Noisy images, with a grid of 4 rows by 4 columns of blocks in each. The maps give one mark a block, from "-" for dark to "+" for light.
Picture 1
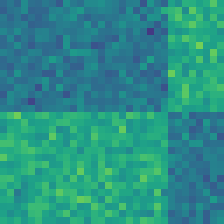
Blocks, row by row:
- - - +
- - - +
+ + + -
+ + + -
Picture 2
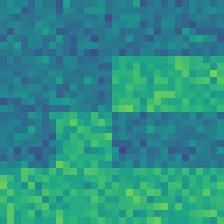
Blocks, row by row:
- - - -
- - + +
- + - -
+ + + +
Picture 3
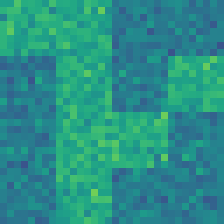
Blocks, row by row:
+ + - -
- + - +
- + + -
- + - -
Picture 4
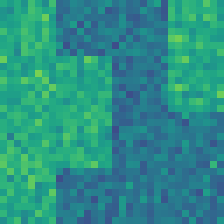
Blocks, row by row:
+ - - +
+ + - +
+ + - -
+ - - -
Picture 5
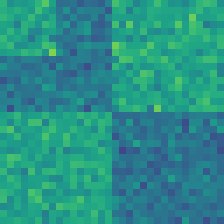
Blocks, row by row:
+ - + +
- - + +
+ + - -
+ + - -
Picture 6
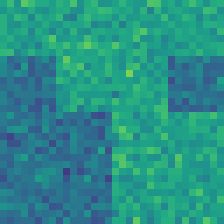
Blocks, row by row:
+ + + +
- + + -
- - + +
- - + +
